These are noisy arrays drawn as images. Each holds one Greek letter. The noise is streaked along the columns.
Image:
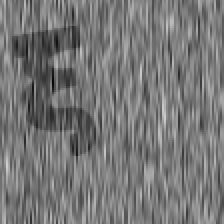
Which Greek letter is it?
xi
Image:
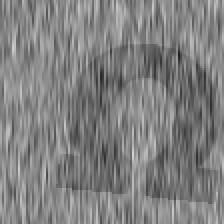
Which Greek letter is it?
omega
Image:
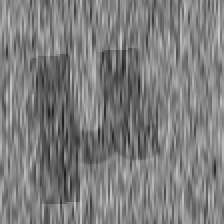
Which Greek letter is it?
mu
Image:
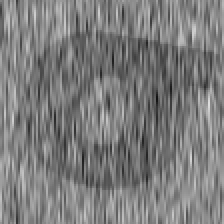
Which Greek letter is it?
sigma
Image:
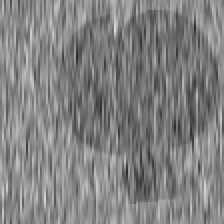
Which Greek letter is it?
phi
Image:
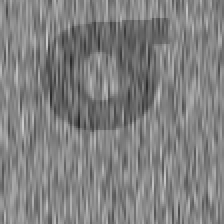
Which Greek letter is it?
sigma
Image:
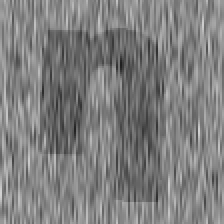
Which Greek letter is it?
eta
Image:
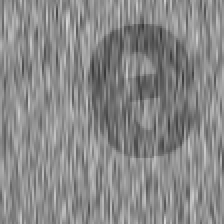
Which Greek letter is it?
theta
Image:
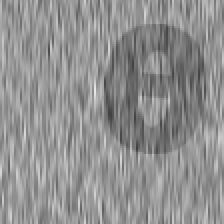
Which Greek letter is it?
theta
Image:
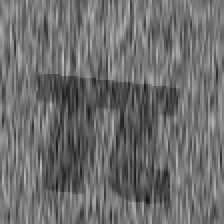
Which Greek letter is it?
pi
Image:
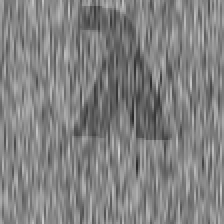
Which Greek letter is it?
lambda
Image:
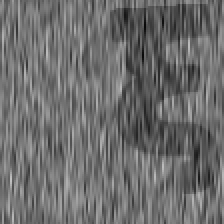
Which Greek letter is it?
xi
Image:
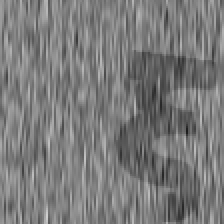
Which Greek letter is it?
xi
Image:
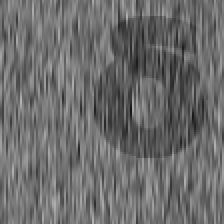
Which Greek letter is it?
delta
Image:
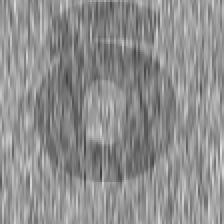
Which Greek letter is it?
delta
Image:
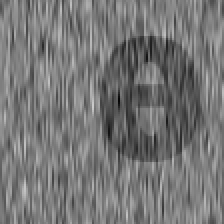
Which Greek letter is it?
theta
